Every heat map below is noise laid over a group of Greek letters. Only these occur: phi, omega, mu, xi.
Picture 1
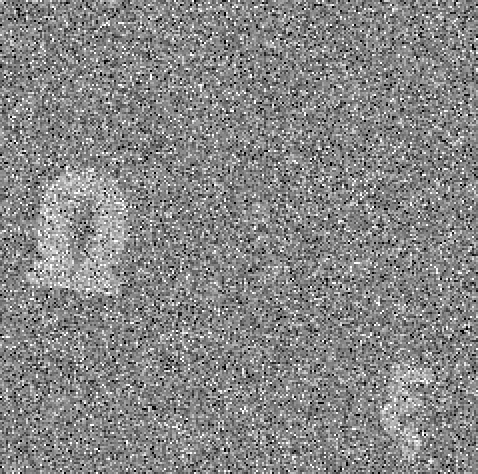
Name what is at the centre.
nothing
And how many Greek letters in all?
2
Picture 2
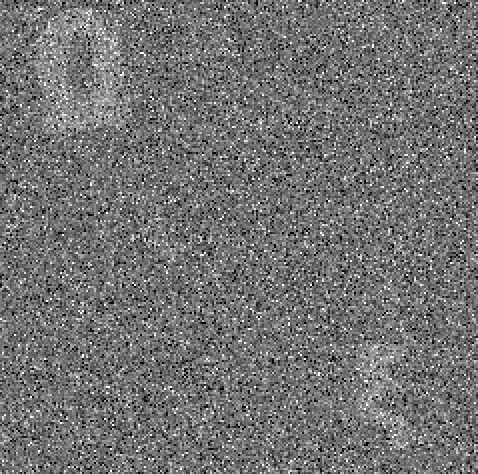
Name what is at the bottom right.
xi
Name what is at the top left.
omega
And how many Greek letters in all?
2
